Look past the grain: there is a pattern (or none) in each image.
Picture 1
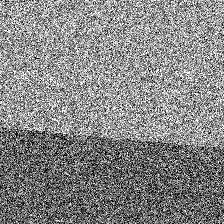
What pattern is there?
a sharp edge
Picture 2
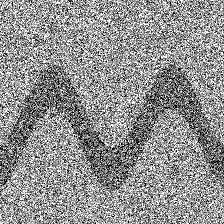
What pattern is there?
a wavy band
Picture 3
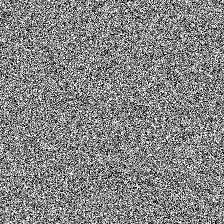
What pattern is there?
only noise
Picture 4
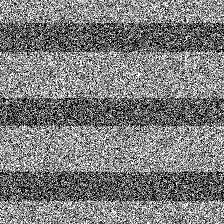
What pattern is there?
horizontal stripes
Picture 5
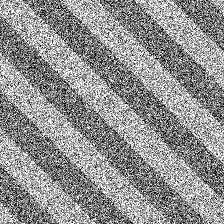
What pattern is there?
diagonal stripes
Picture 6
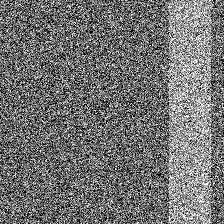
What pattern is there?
one vertical stripe
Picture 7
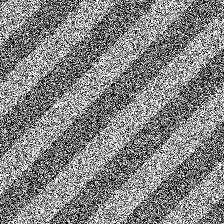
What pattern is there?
diagonal stripes
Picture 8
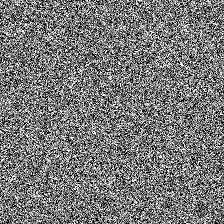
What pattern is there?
only noise
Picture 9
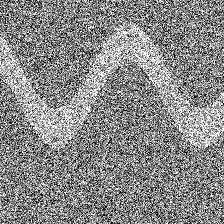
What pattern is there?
a wavy band
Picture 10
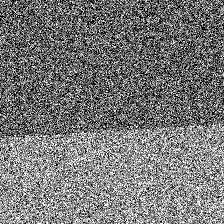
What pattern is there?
a sharp edge
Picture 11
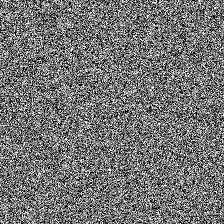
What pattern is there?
only noise
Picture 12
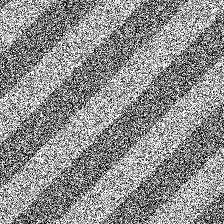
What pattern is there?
diagonal stripes
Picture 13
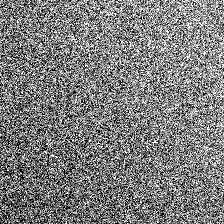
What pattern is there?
a smooth slope
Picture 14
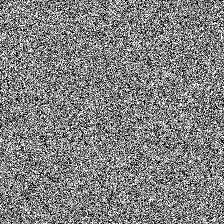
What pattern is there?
only noise
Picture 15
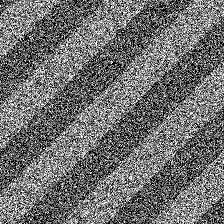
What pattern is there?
diagonal stripes
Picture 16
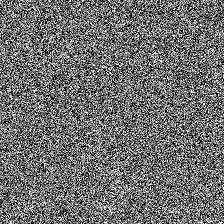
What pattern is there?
only noise
